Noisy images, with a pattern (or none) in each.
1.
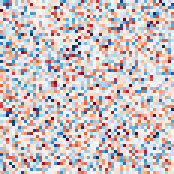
only noise
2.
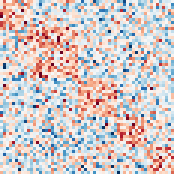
blocks along the diagonal
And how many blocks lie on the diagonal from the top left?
5
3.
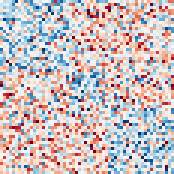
blocks along the diagonal
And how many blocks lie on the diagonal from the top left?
3
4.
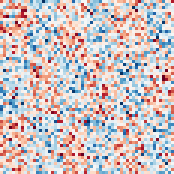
a checkerboard
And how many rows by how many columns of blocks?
3 by 6
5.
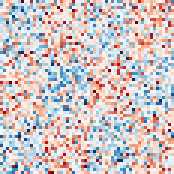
a checkerboard
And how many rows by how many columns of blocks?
3 by 4
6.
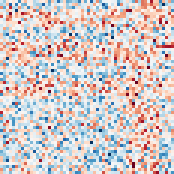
bands of rows crossing bands of columns
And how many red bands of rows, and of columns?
3 and 1
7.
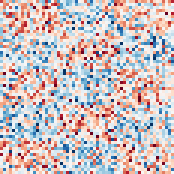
a checkerboard
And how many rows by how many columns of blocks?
5 by 3
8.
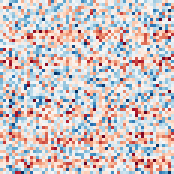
bands of rows
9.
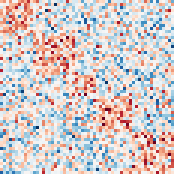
blocks along the diagonal
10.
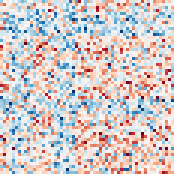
bands of rows crossing bands of columns
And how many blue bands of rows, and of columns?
2 and 2
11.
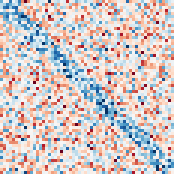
a diagonal band
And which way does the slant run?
top left to bottom right
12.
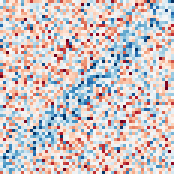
a diagonal band
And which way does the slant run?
bottom left to top right
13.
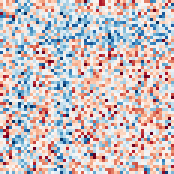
bands of rows crossing bands of columns
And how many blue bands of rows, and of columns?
1 and 2
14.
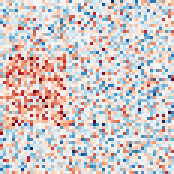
one block
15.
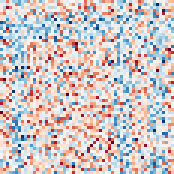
bands of rows crossing bands of columns
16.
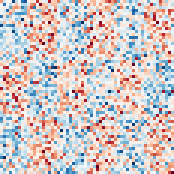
a checkerboard
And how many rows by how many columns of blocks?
3 by 6
